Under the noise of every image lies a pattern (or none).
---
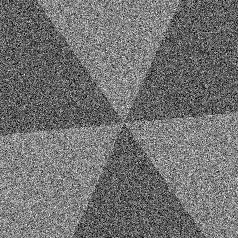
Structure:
spokes from one point
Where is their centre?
centre
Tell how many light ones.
3
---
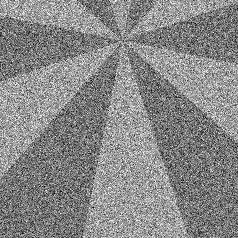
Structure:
spokes from one point
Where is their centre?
top middle
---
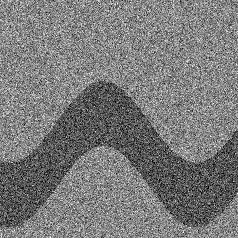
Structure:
a wavy band
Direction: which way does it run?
left to right
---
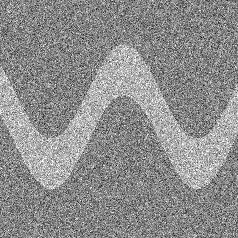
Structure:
a wavy band
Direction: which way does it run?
left to right
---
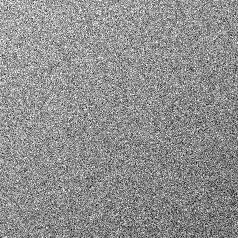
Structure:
a smooth slope
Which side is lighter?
top left
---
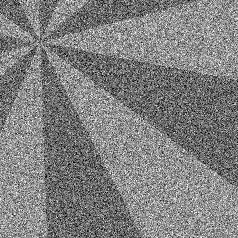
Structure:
spokes from one point
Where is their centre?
top left
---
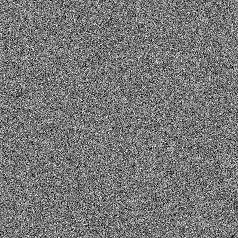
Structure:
only noise
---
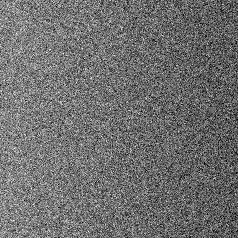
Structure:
a smooth slope
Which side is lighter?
left
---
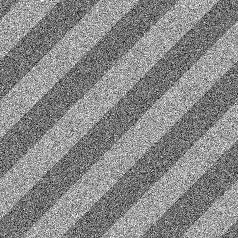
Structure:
diagonal stripes
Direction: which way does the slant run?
bottom left to top right
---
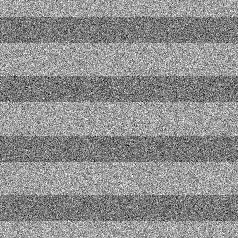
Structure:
horizontal stripes
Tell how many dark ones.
4
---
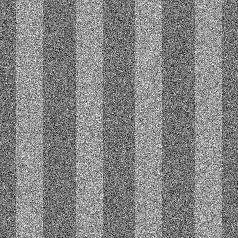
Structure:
vertical stripes
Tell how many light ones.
4
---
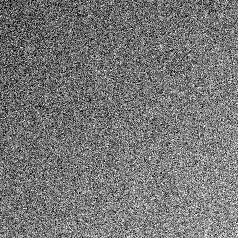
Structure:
a smooth slope
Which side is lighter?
bottom right
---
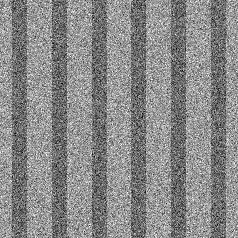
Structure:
vertical stripes
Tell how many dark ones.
6
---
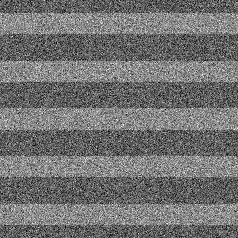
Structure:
horizontal stripes
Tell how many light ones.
5
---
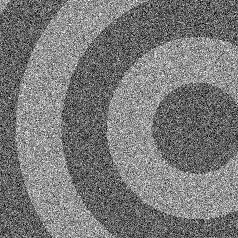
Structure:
rings round one point
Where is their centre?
middle right
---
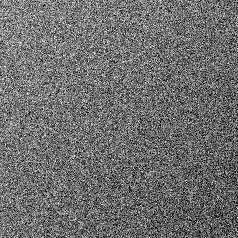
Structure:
a smooth slope
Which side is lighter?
top left
